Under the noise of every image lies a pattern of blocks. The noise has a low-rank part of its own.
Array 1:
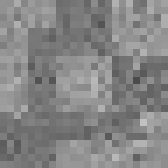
mirrored about the diagonal from the bottom left
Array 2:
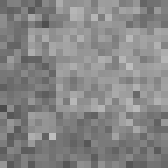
mirrored about the diagonal from the bottom left
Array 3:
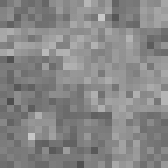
mirrored about the diagonal from the bottom left
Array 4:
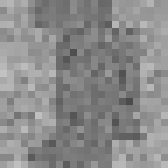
top and bottom mirror each other
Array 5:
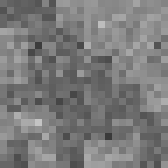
mirrored about the diagonal from the bottom left
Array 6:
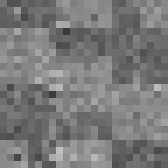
the same after a half turn
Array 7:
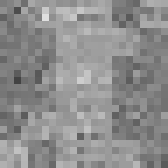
the same after a half turn
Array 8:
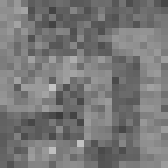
no symmetry
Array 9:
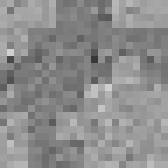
mirrored about the diagonal from the top left
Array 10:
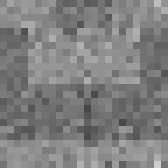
left and right mirror each other
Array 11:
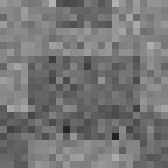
left and right mirror each other
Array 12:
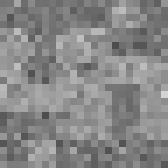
the same after a half turn
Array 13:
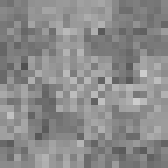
mirrored about the diagonal from the bottom left
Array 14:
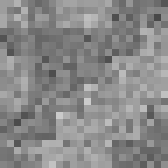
mirrored about the diagonal from the top left
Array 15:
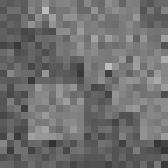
mirrored about the diagonal from the bottom left
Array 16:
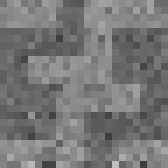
the same after a half turn
